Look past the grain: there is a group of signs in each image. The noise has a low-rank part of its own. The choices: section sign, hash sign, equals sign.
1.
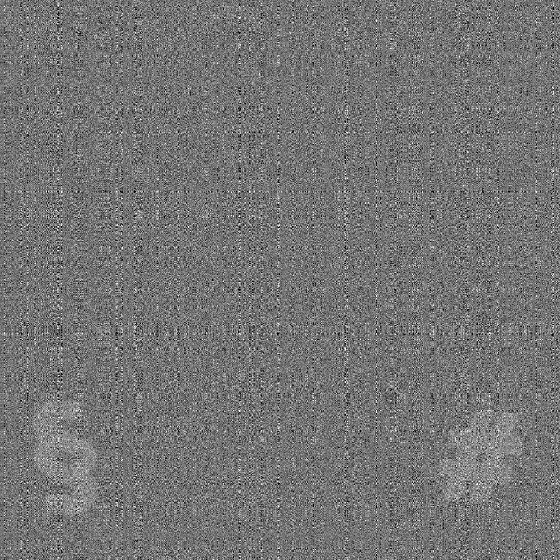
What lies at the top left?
nothing
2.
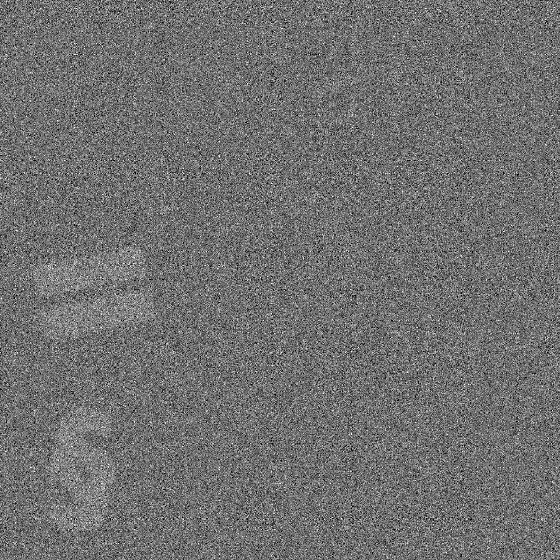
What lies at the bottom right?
nothing
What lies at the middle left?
equals sign
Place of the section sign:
bottom left
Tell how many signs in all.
2
